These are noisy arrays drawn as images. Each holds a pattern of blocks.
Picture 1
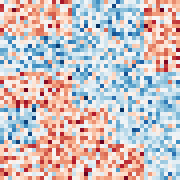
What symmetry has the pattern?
no symmetry
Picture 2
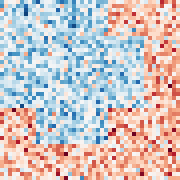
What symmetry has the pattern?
mirrored about the diagonal from the top left
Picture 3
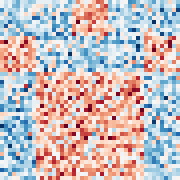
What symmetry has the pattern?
left and right mirror each other
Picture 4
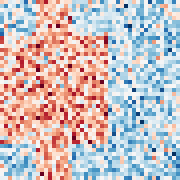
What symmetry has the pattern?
top and bottom mirror each other
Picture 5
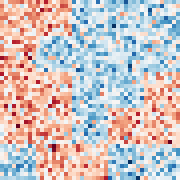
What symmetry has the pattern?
no symmetry
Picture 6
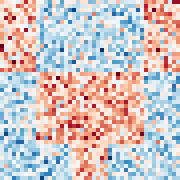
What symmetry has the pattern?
left and right mirror each other
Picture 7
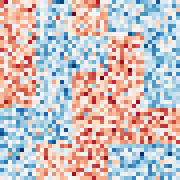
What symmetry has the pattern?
no symmetry
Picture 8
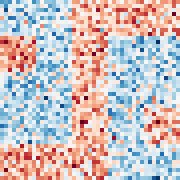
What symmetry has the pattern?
the same after a half turn
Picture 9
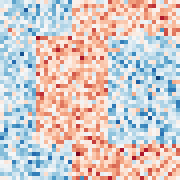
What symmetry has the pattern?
top and bottom mirror each other
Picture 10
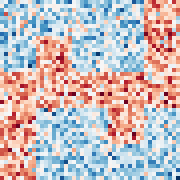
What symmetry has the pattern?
the same after a half turn
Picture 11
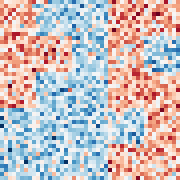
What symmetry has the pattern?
no symmetry
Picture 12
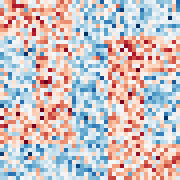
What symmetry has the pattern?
the same after a half turn
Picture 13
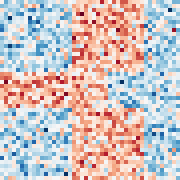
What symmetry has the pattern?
top and bottom mirror each other
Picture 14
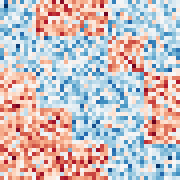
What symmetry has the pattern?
mirrored about the diagonal from the bottom left
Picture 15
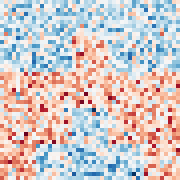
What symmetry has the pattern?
left and right mirror each other
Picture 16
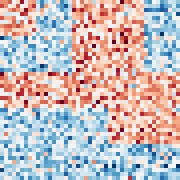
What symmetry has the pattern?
no symmetry
